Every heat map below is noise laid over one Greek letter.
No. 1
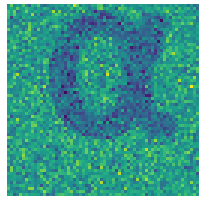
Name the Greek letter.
alpha
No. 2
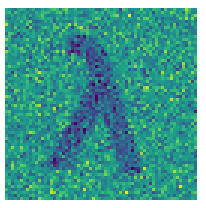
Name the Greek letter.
lambda
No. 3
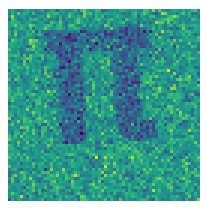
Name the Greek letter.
pi
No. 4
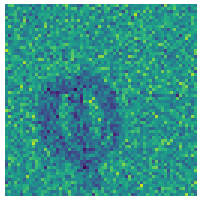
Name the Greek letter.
phi
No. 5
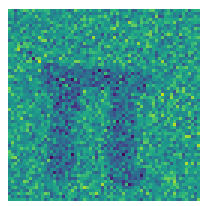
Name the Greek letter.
pi
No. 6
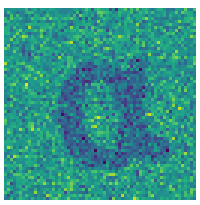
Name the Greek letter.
alpha
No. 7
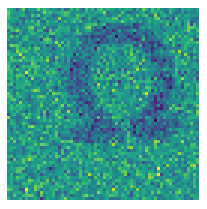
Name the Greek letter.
omega
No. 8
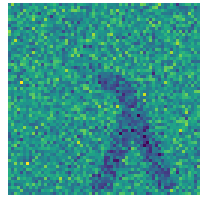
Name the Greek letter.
lambda
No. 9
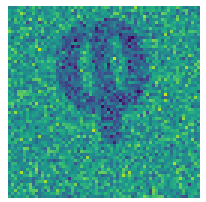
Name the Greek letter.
phi
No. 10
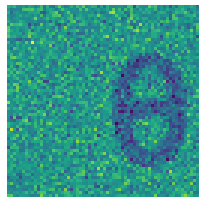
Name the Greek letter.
theta
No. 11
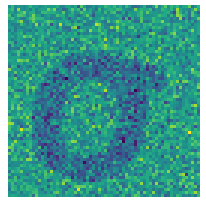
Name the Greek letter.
sigma
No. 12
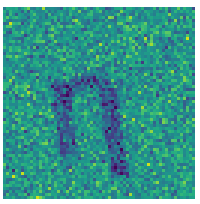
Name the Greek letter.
eta
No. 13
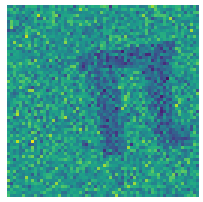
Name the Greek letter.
pi
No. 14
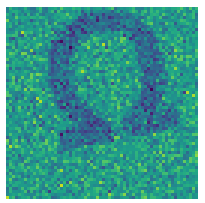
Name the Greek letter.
omega
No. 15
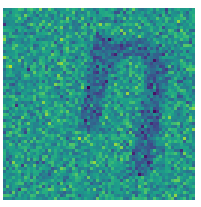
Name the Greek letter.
eta
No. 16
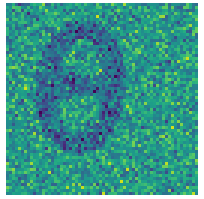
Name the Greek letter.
theta
